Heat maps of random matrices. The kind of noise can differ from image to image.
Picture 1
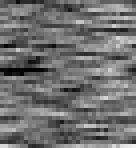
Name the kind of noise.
streaked along the rows
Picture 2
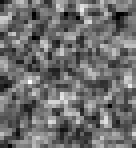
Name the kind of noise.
blotchy
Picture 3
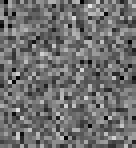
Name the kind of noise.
independent entries
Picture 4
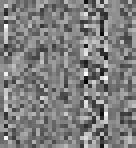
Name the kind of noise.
columns of uneven size
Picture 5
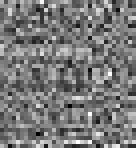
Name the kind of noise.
low rank plus noise
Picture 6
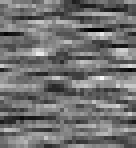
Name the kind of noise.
streaked along the rows
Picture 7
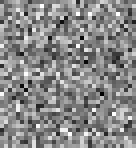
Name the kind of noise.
independent entries
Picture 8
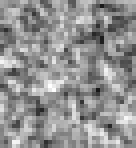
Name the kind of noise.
blotchy
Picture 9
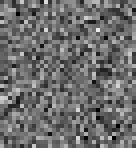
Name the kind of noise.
low rank plus noise
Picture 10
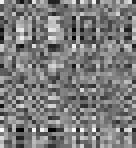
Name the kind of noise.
low rank plus noise
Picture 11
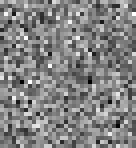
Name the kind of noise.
independent entries
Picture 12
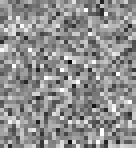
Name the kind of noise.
independent entries
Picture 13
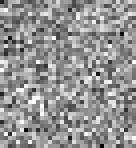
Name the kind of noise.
independent entries
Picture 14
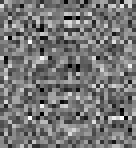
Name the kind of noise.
low rank plus noise
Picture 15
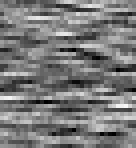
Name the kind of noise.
streaked along the rows
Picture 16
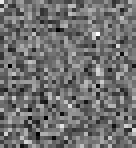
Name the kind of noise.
independent entries
